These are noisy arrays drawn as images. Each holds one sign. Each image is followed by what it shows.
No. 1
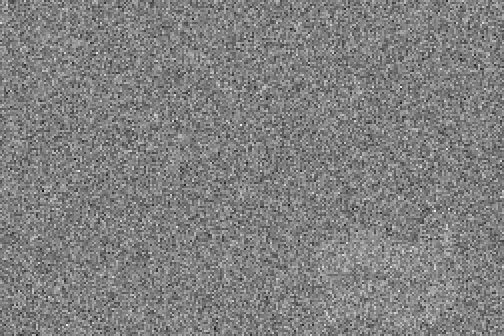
approximately sign
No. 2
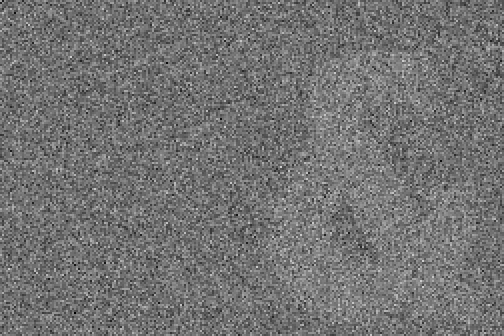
ampersand
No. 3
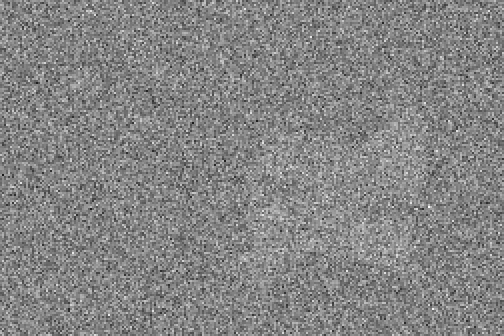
not-equal sign
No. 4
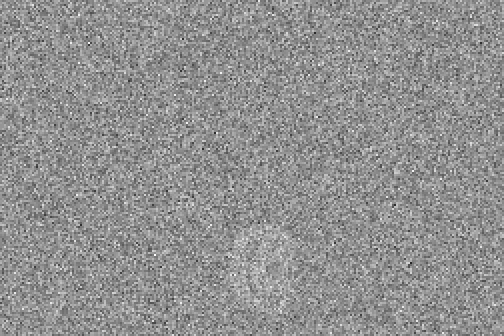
at sign
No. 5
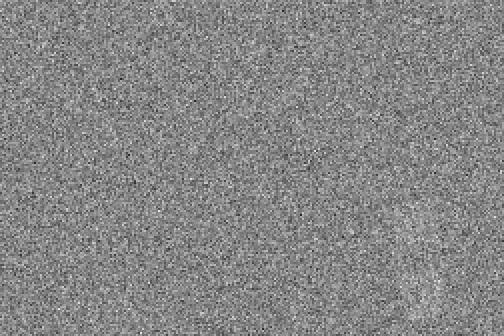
colon
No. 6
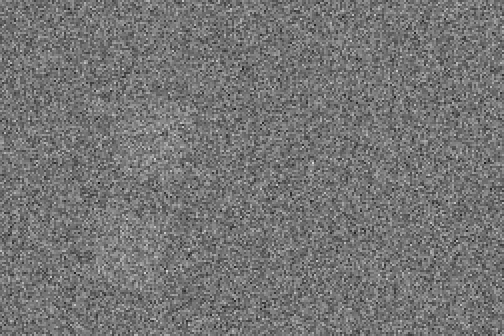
colon
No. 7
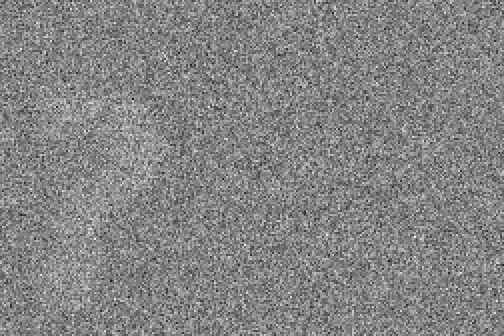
question mark
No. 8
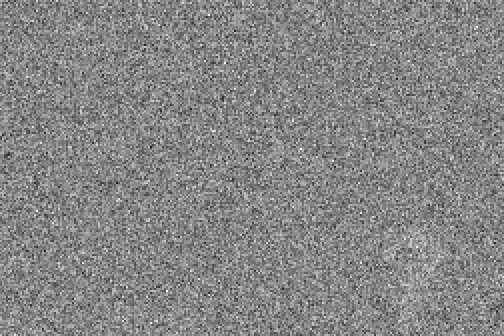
question mark
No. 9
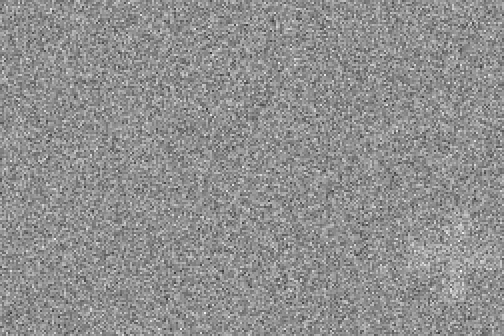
plus sign
